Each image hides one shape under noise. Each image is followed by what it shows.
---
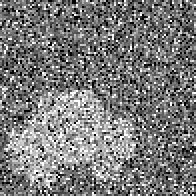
car
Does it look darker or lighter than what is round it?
lighter
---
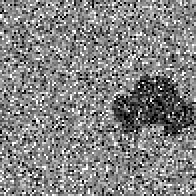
car
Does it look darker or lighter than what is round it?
darker
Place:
middle right
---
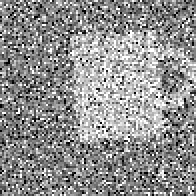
cup
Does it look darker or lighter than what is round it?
lighter
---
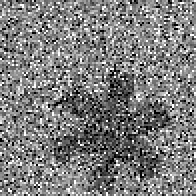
asterisk
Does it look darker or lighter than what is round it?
darker
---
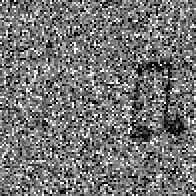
pair of musical notes
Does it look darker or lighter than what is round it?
darker
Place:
middle right
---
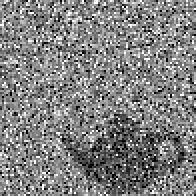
teapot
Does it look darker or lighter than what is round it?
darker
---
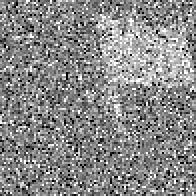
flag
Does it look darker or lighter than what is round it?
lighter
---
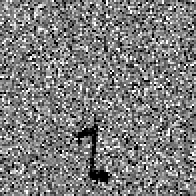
musical note
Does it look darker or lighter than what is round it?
darker
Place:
bottom middle
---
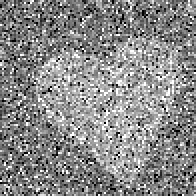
heart
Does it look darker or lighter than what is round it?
lighter
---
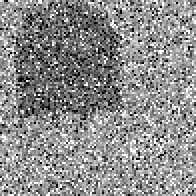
ghost
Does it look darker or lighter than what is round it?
darker
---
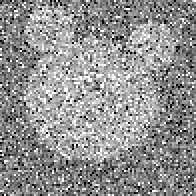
bear's head
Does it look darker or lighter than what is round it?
lighter
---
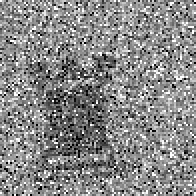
chess rook
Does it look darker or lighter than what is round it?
darker
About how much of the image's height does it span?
two thirds
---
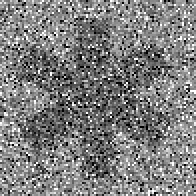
asterisk
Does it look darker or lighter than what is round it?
darker
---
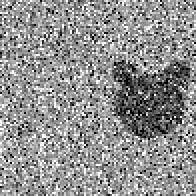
bear's head
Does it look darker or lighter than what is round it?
darker
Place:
middle right
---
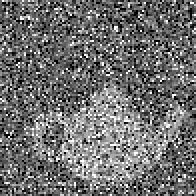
teapot
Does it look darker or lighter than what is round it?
lighter
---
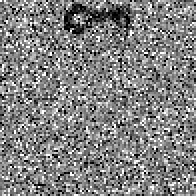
key
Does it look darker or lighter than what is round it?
darker
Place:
top middle
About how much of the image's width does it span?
a third
